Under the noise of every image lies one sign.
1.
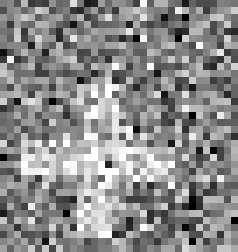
plus sign
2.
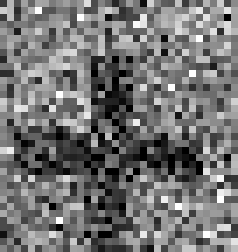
plus sign
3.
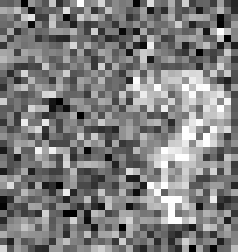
question mark
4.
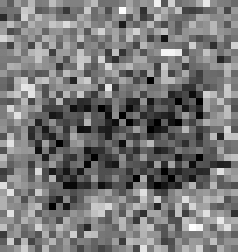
approximately sign
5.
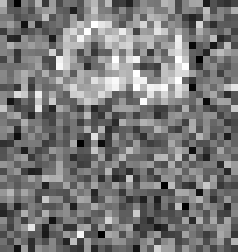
infinity sign
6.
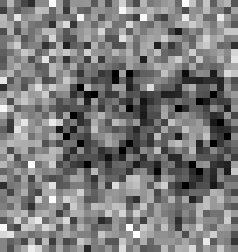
infinity sign
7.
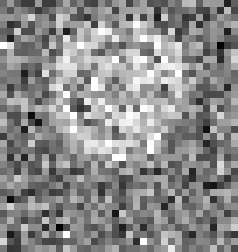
at sign
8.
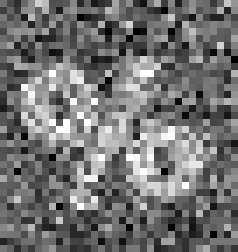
percent sign
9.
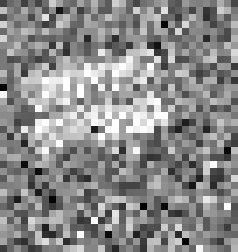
equals sign
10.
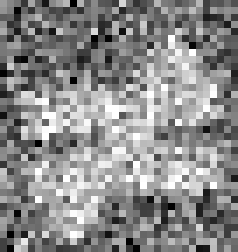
not-equal sign
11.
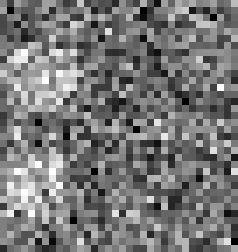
colon
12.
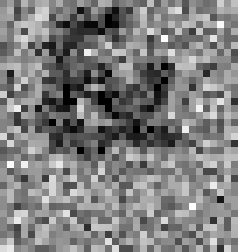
ampersand
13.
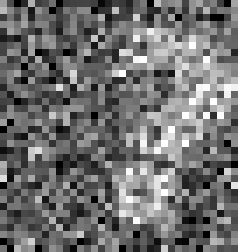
question mark
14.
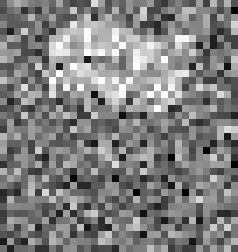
approximately sign
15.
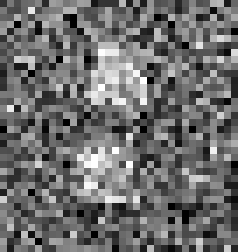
colon
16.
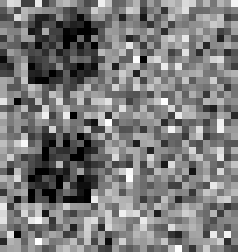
colon
